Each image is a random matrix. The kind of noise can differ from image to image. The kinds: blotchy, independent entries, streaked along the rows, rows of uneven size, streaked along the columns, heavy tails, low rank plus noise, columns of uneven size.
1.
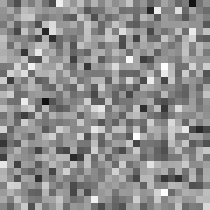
independent entries
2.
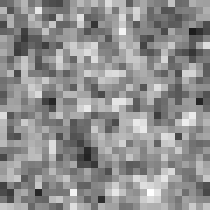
blotchy
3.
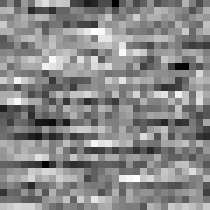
streaked along the rows
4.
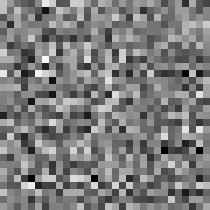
low rank plus noise
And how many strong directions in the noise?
one
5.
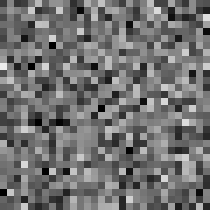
independent entries
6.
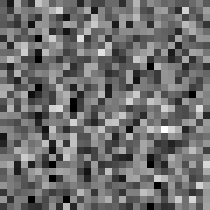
independent entries
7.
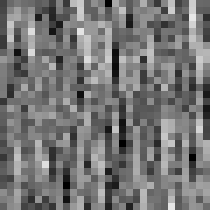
streaked along the columns
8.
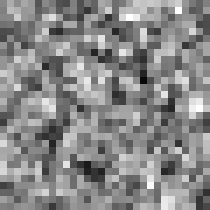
blotchy
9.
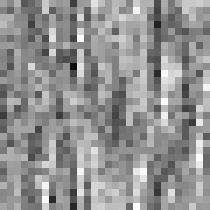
streaked along the columns
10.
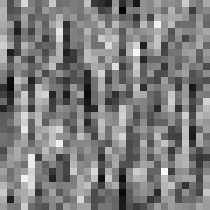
streaked along the columns
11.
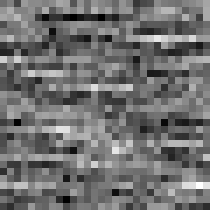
streaked along the rows
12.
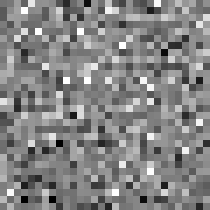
heavy tails
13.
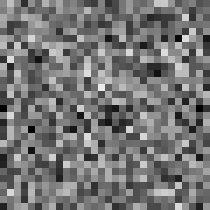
low rank plus noise
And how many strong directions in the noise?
five to eight
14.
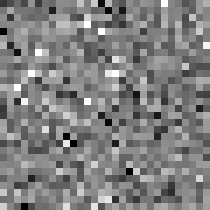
heavy tails
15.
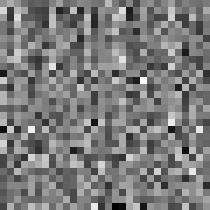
low rank plus noise
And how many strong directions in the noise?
one
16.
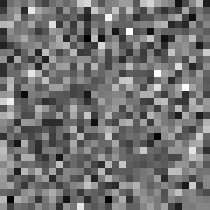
independent entries
